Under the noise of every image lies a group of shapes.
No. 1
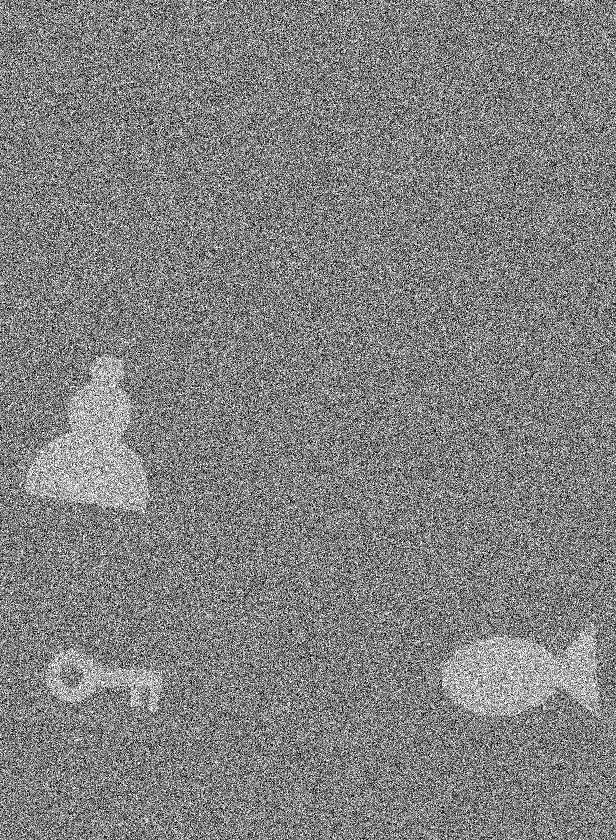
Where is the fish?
bottom right
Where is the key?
bottom left
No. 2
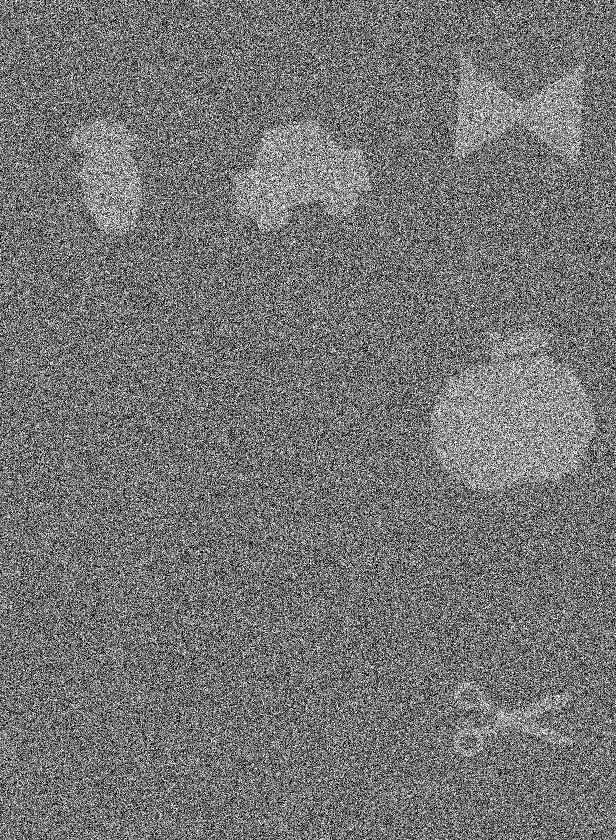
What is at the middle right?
apple
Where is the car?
top middle
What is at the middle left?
nothing
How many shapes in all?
5
